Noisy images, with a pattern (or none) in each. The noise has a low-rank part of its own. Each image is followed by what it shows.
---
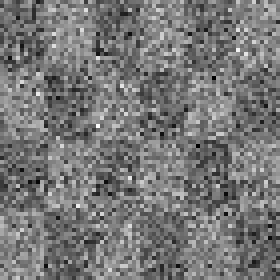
a checkerboard
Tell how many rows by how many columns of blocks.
4 by 6
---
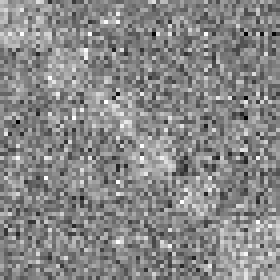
blocks along the diagonal
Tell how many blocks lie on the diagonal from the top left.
6
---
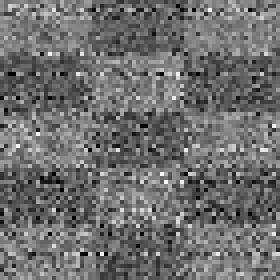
a checkerboard
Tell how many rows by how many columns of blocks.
5 by 3
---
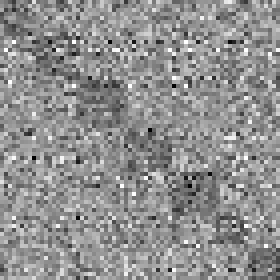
blocks along the diagonal
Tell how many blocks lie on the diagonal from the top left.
7
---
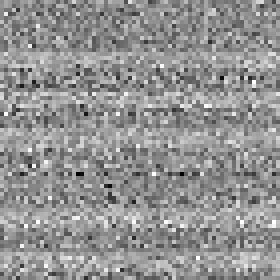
bands of rows
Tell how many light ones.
5
